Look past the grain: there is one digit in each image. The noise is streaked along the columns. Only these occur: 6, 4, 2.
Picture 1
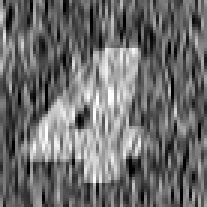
light 4
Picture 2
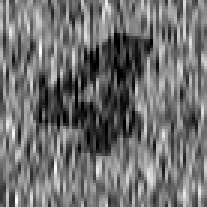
dark 4
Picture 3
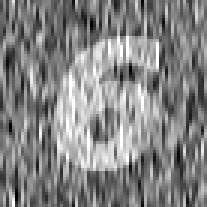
light 6
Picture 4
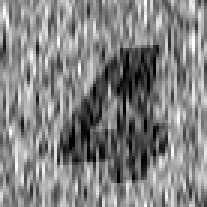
dark 4
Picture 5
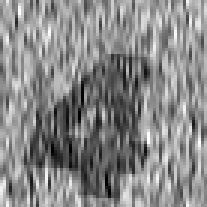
dark 4
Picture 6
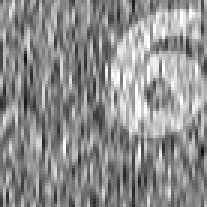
light 6
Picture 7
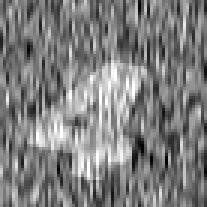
light 4
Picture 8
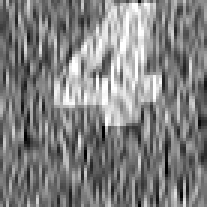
light 4
